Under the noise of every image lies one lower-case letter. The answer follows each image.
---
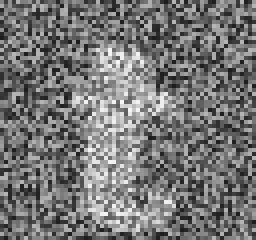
t
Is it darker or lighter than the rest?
lighter
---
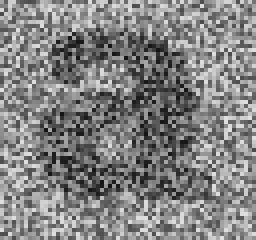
a
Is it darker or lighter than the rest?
darker
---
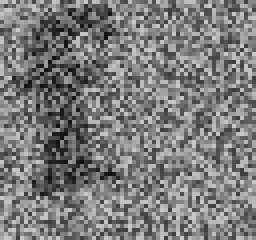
f
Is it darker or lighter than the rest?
darker
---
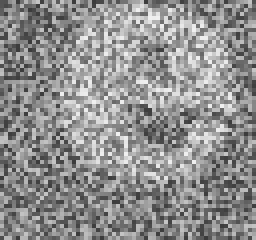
e
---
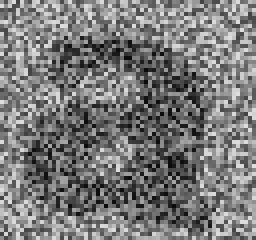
a
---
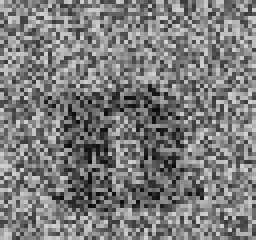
n
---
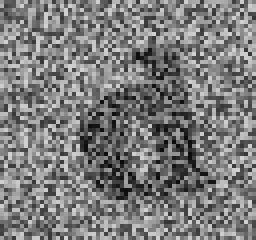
d
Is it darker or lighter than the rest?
darker
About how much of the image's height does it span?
two thirds
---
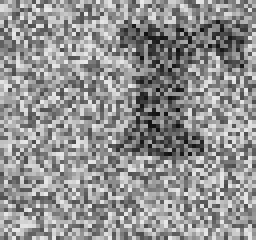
r
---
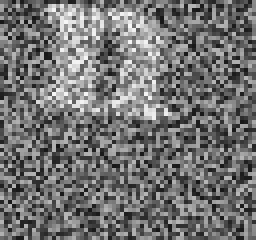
n
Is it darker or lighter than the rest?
lighter
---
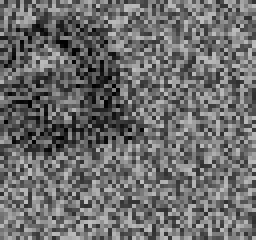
a
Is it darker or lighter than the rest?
darker
